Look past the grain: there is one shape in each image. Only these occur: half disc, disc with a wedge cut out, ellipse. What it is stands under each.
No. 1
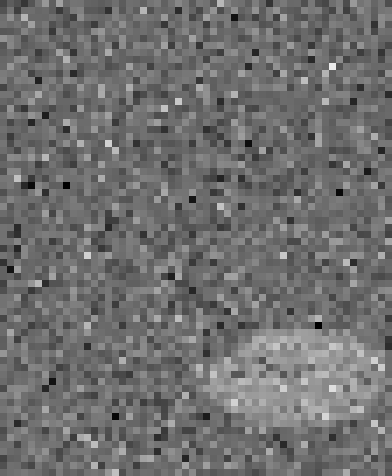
ellipse
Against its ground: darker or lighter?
lighter
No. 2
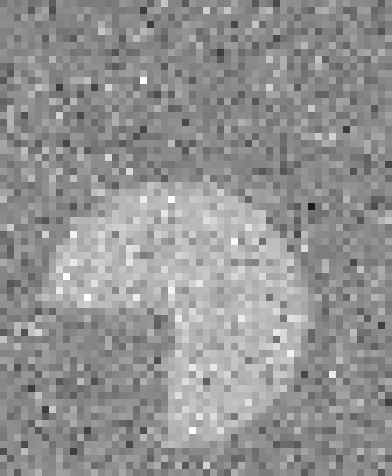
disc with a wedge cut out
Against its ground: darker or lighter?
lighter
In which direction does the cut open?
down and left
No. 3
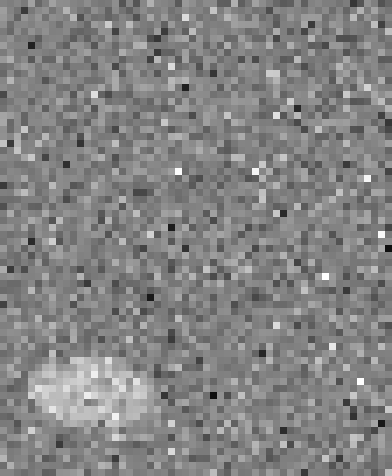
ellipse
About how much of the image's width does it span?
a third
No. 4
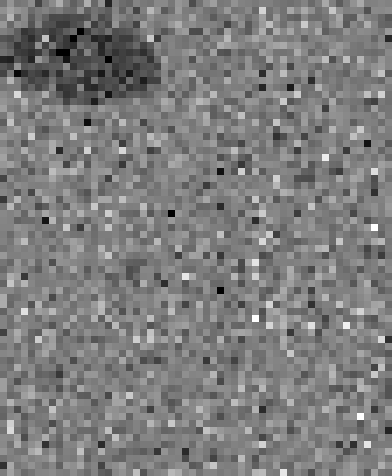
ellipse
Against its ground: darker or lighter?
darker
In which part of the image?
top left
